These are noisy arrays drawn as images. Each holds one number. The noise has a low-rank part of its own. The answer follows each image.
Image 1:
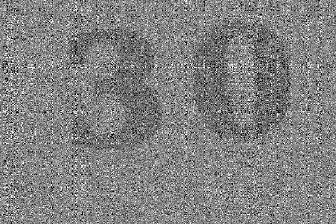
30
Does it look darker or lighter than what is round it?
darker
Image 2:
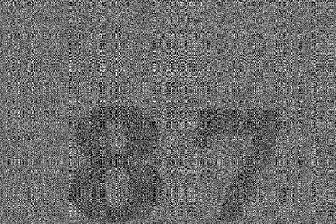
87
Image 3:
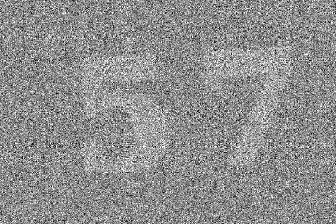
57
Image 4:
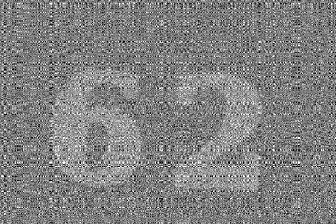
62
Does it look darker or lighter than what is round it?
lighter
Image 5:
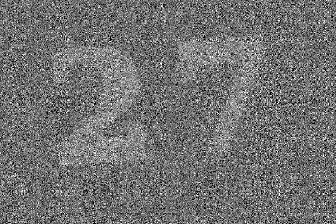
27
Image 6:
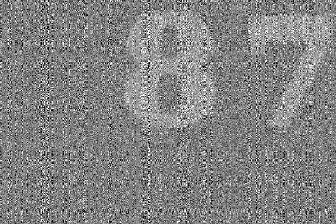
87
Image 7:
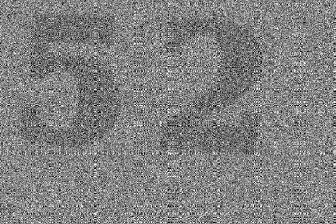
52
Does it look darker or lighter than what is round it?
darker
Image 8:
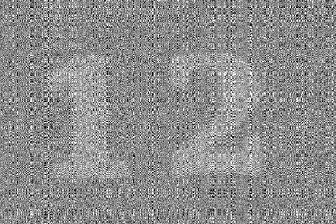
12
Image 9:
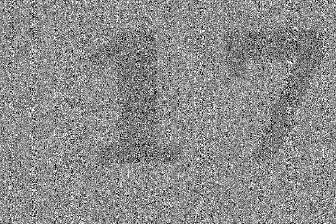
17
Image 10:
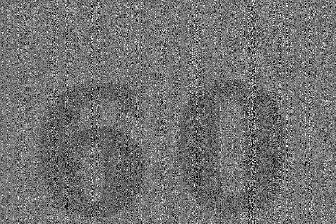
60
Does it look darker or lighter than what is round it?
darker
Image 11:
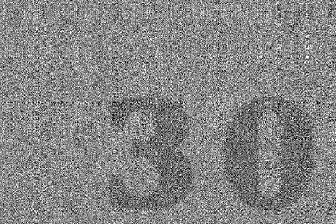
30
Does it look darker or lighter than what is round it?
darker
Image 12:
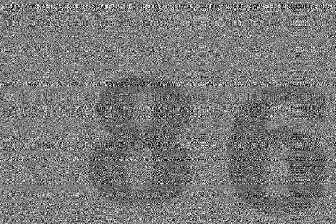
86
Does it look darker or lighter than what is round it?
darker
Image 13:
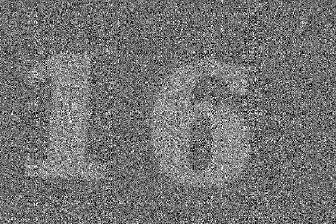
16
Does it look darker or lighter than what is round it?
lighter
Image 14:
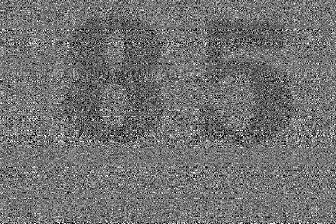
85
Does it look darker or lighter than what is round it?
darker
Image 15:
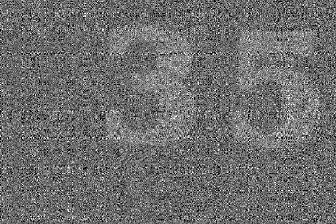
35
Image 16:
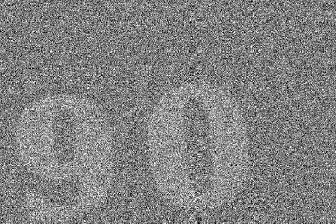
90
